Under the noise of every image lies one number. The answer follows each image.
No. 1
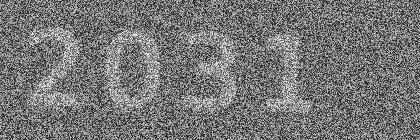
2031
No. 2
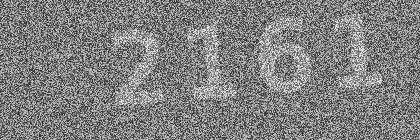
2161
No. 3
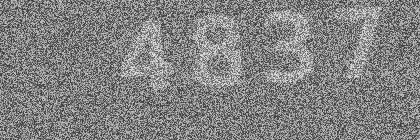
4837
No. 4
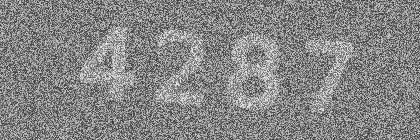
4287
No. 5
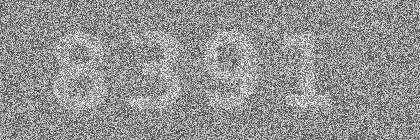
8391
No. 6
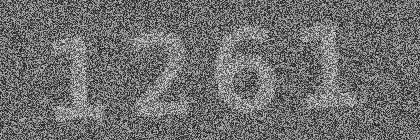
1261
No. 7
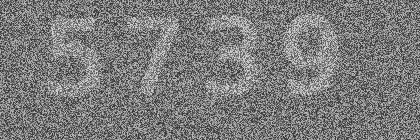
5739
